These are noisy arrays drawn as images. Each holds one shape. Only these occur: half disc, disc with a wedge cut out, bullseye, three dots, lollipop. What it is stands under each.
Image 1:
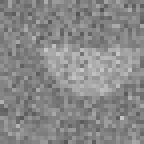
half disc
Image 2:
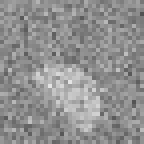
half disc
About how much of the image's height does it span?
half
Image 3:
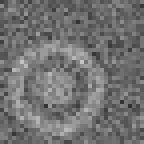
bullseye
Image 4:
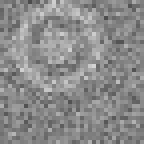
bullseye
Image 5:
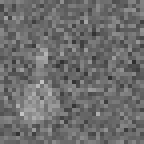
lollipop
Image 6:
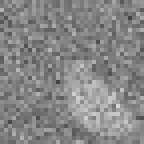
half disc
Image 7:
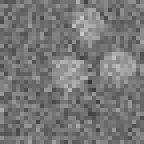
three dots
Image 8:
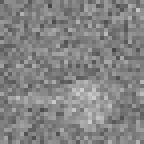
lollipop
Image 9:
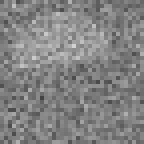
half disc
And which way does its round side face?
up
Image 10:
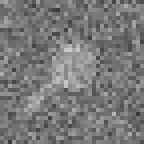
lollipop
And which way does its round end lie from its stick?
up and right
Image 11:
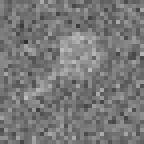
lollipop
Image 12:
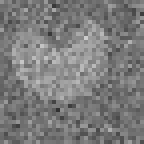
disc with a wedge cut out
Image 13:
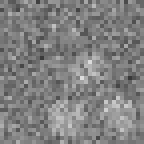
three dots
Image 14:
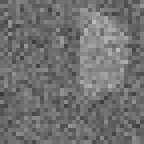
half disc
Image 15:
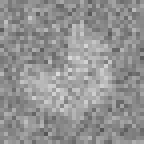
disc with a wedge cut out
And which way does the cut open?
up and left
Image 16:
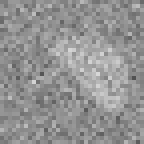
half disc
